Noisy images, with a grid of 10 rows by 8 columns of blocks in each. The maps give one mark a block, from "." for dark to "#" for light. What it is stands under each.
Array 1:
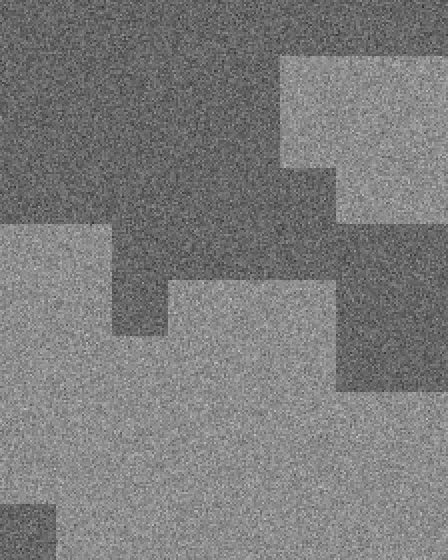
........
.....###
.....###
......##
##......
##.###..
######..
########
########
.#######
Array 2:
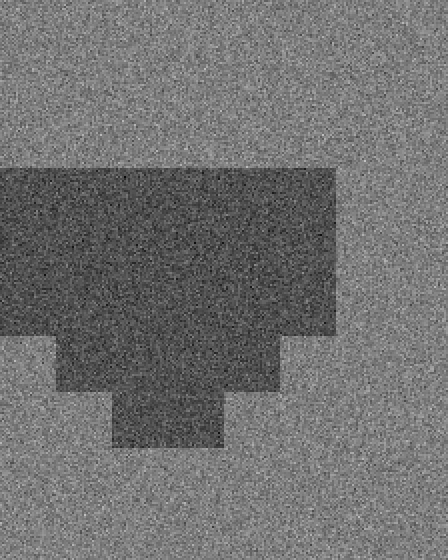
########
########
########
......##
......##
......##
#....###
##..####
########
########
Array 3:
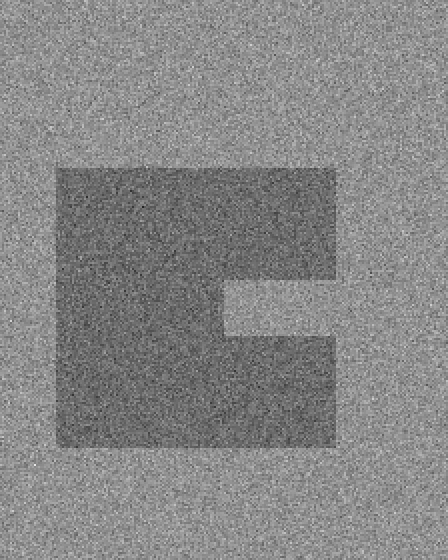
########
########
########
#.....##
#.....##
#...####
#.....##
#.....##
########
########
